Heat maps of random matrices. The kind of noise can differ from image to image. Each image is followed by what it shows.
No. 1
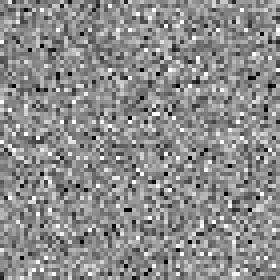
heavy tails
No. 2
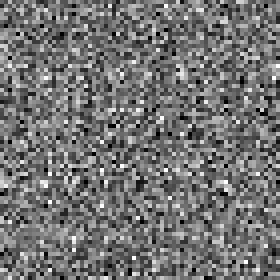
low rank plus noise
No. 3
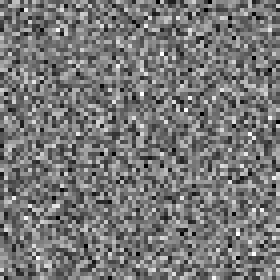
independent entries
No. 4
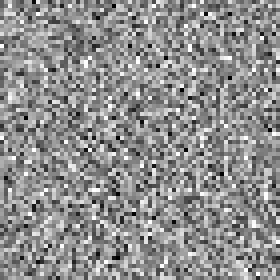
independent entries
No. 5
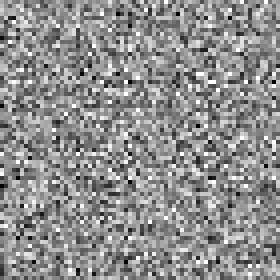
low rank plus noise
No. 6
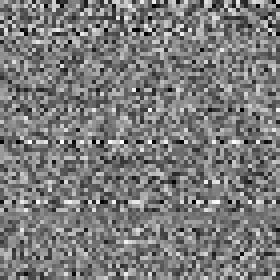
rows of uneven size
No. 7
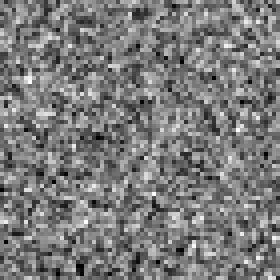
blotchy
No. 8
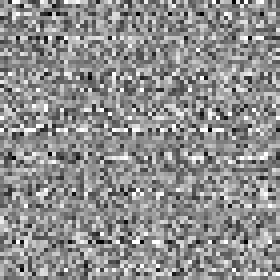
rows of uneven size
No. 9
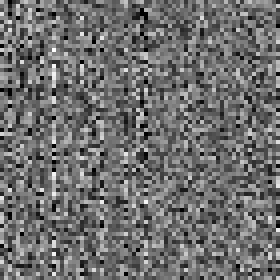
columns of uneven size
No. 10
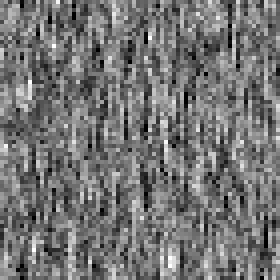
streaked along the columns
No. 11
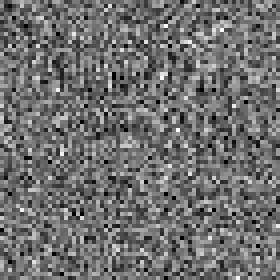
low rank plus noise
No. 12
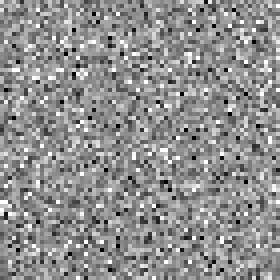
heavy tails
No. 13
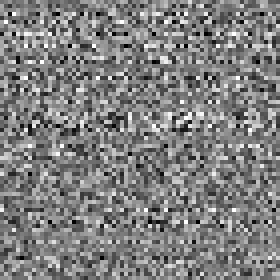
rows of uneven size
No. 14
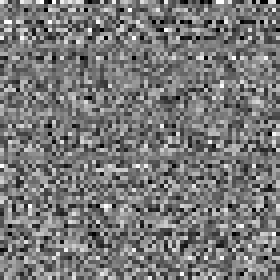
rows of uneven size
